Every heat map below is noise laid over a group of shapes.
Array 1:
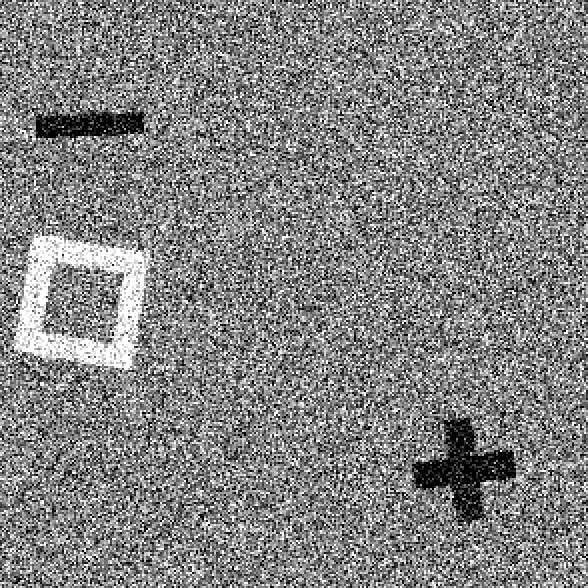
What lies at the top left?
bar
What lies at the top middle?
nothing
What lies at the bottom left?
nothing
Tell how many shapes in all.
3
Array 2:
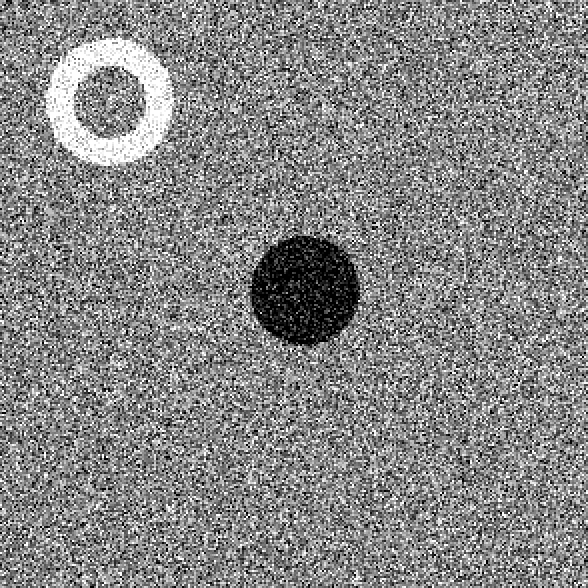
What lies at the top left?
ring
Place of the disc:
centre
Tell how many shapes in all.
2
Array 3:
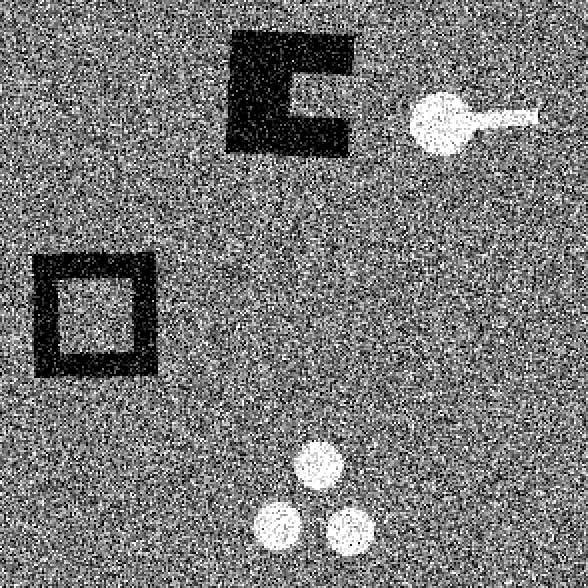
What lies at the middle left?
square frame
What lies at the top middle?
square with a notch
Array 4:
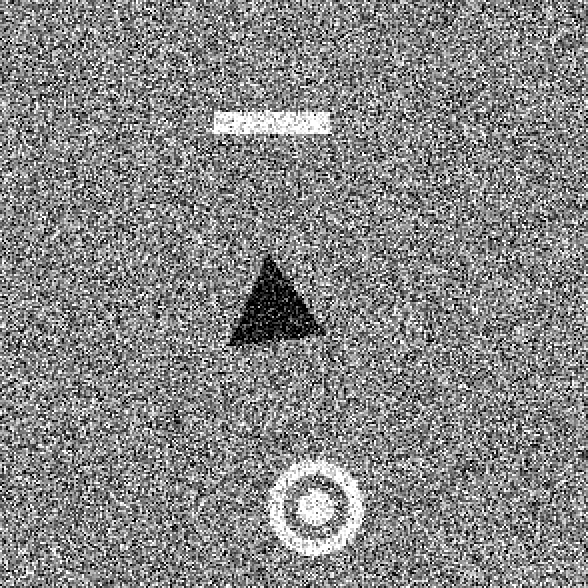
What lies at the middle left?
nothing
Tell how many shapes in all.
3
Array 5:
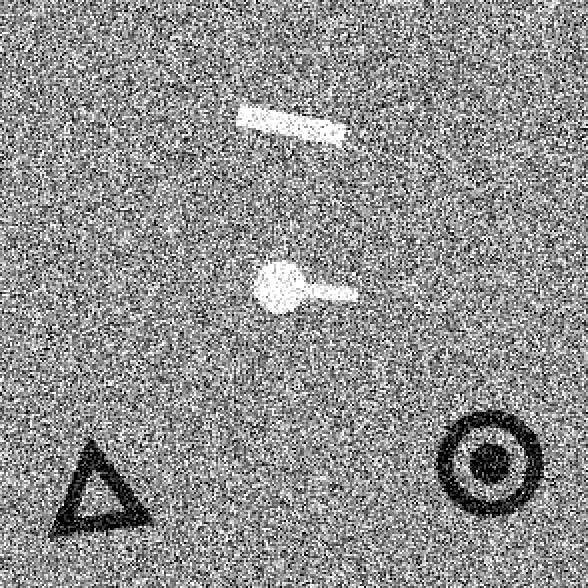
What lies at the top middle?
bar
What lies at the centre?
lollipop
